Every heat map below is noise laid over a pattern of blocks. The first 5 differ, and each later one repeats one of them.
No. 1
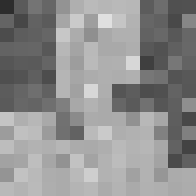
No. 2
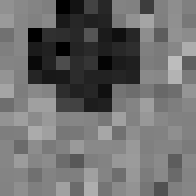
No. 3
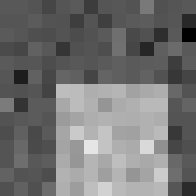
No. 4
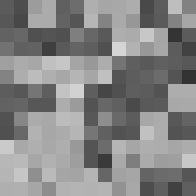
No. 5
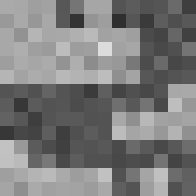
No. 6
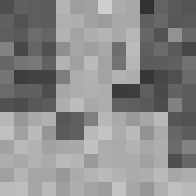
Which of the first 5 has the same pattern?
1
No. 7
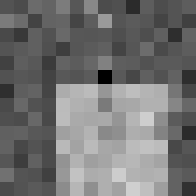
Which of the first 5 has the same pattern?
3
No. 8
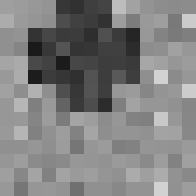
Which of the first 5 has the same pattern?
2
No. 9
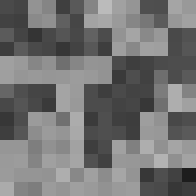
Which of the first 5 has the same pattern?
4
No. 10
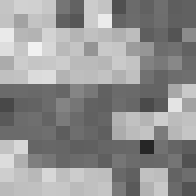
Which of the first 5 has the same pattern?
5
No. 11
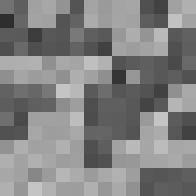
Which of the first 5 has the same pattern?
4
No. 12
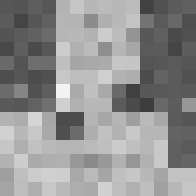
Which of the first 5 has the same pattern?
1
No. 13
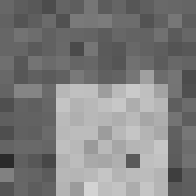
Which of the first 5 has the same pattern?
3
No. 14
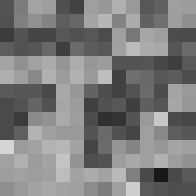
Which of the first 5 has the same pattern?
4
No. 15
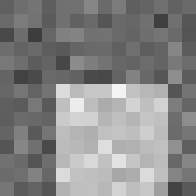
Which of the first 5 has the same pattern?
3
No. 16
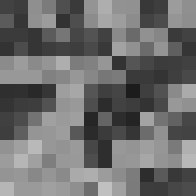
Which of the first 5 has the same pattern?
4
